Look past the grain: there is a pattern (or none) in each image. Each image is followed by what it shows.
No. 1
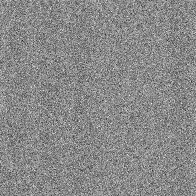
bands of columns
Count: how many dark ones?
4
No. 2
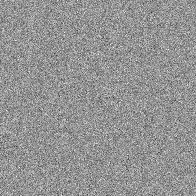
only noise
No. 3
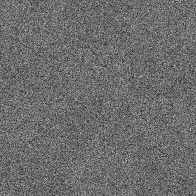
a checkerboard
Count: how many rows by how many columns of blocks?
4 by 3
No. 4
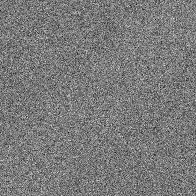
a diagonal band
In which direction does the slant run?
bottom left to top right
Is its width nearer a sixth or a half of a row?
a half
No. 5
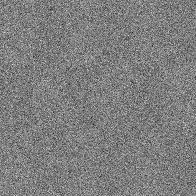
a checkerboard
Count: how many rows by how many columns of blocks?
3 by 6
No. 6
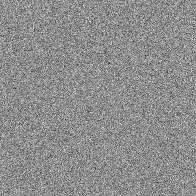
only noise
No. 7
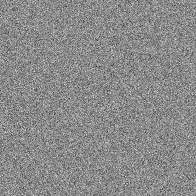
only noise
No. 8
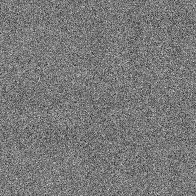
bands of rows crossing bands of columns
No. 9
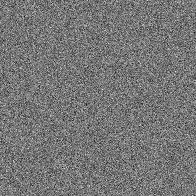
only noise
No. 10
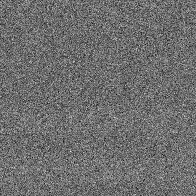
bands of rows
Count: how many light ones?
2
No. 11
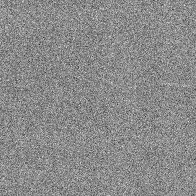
bands of rows crossing bands of columns
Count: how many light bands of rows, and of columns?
3 and 2
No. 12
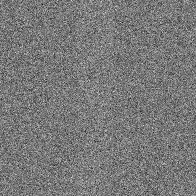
one band of columns
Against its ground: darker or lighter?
lighter
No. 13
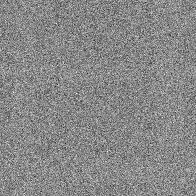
bands of rows crossing bands of columns
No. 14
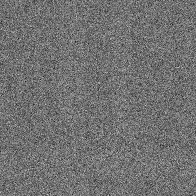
bands of rows crossing bands of columns
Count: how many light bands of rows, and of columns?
1 and 2
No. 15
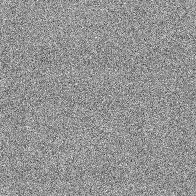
bands of rows crossing bands of columns
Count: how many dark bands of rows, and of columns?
3 and 3
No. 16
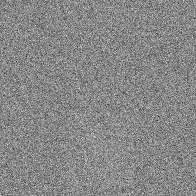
one block
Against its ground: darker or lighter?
lighter
